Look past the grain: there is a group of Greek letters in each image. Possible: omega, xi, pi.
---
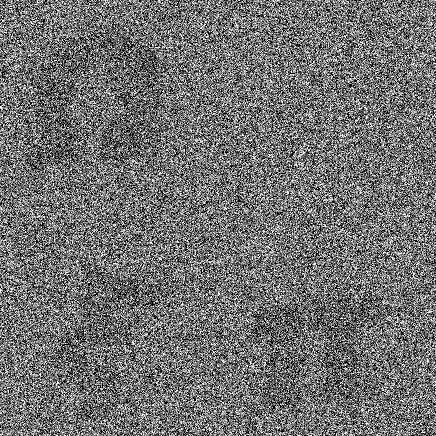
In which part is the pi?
bottom right
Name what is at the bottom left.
xi
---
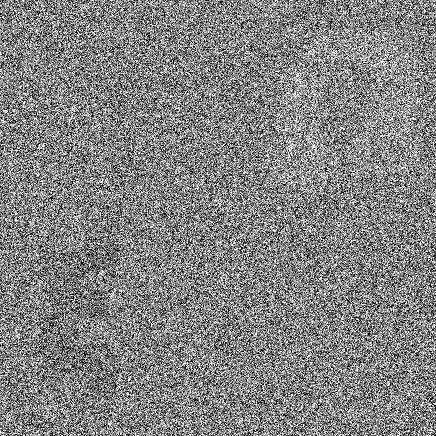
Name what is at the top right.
omega
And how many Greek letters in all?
2
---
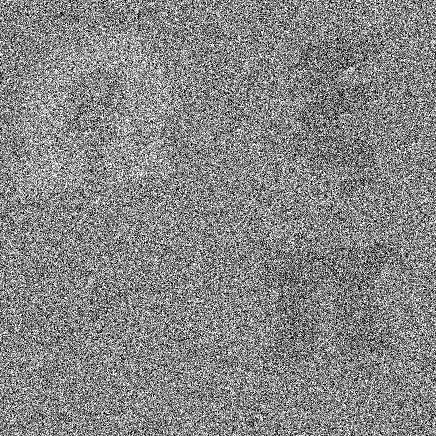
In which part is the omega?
top left
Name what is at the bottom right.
pi
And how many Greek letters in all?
3
